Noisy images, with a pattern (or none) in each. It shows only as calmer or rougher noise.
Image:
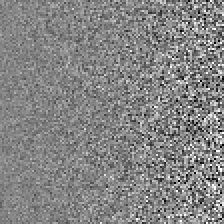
a smooth slope
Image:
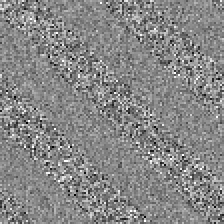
diagonal stripes
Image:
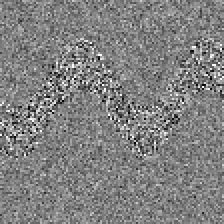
a wavy band
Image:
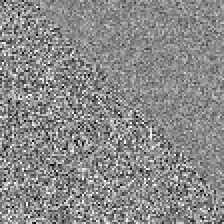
a sharp edge
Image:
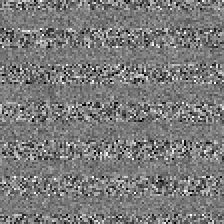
horizontal stripes
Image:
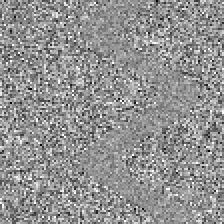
a wavy band
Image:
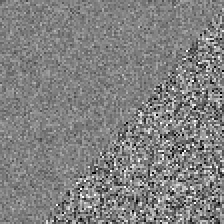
a sharp edge
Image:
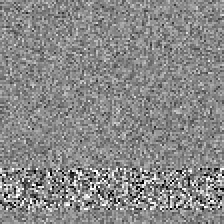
one horizontal stripe
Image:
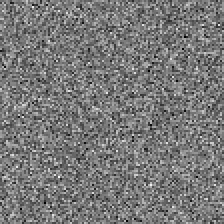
only noise
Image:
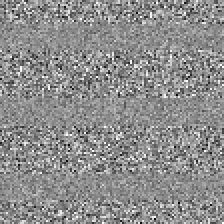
horizontal stripes
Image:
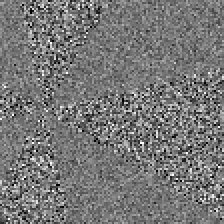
spokes from one point
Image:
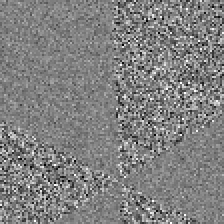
spokes from one point
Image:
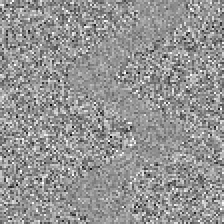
a wavy band
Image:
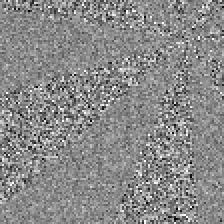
spokes from one point
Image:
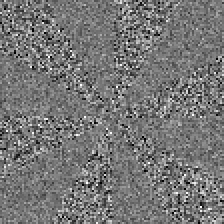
spokes from one point
